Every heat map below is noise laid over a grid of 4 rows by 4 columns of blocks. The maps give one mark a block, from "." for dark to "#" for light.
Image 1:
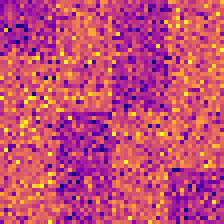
.#.#
##.#
#.##
#.#.
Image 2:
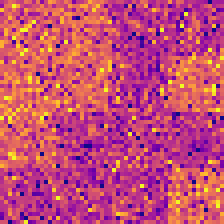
##..
##.#
#...
...#
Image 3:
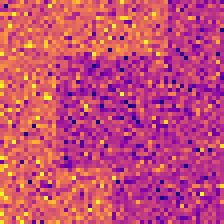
###.
#...
#...
##..
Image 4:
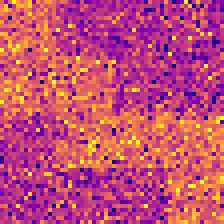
#...
##..
.###
...#
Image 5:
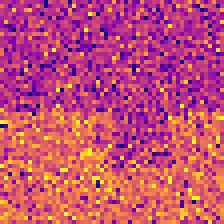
....
....
##.#
####
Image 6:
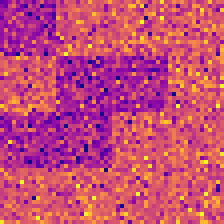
.###
#..#
..##
####
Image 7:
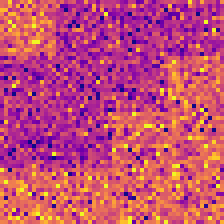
#...
...#
..##
####
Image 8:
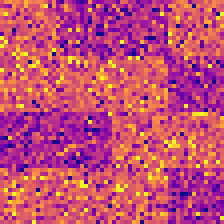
#..#
###.
..##
###.
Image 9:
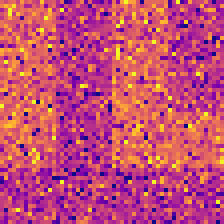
#.#.
#.#.
#.##
....
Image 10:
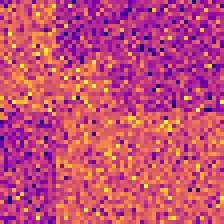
#...
##..
.###
.###
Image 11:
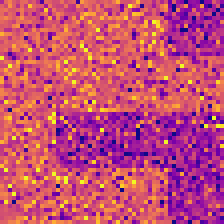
###.
####
#...
###.
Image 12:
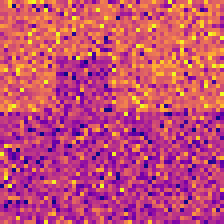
####
#.##
....
....
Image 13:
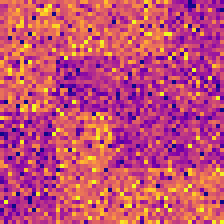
###.
#...
.#..
.###
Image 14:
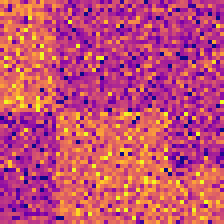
#...
#...
.##.
.###
